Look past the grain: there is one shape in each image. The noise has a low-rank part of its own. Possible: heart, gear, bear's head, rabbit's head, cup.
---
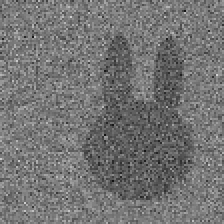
rabbit's head
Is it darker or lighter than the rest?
darker
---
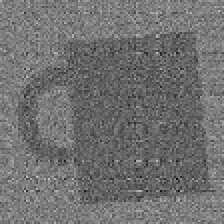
cup
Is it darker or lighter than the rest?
darker
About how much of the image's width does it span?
nearly all
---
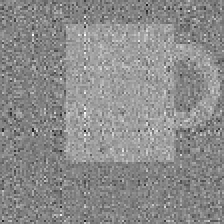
cup
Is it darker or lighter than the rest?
lighter
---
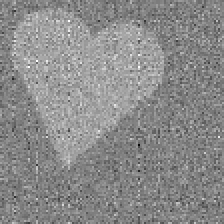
heart
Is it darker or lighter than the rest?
lighter
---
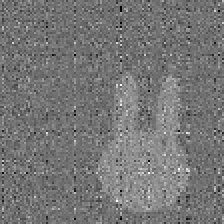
rabbit's head
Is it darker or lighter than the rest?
lighter
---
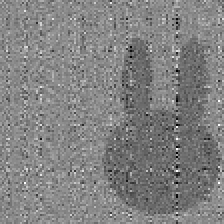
rabbit's head
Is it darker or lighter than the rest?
darker
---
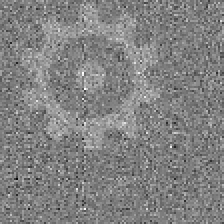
gear
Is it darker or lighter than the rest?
lighter
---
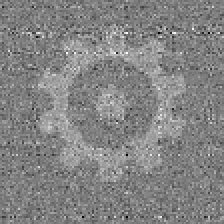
gear
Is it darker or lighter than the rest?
lighter
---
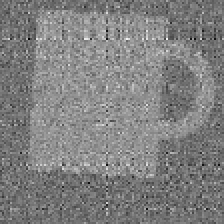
cup
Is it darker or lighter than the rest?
lighter
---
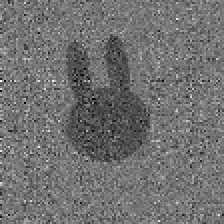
rabbit's head
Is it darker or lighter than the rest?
darker
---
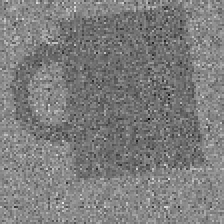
cup
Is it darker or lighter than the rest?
darker
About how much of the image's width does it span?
nearly all
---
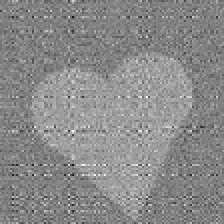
heart
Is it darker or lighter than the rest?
lighter
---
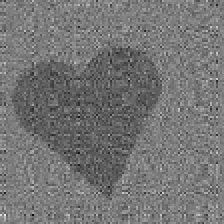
heart
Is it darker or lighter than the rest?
darker
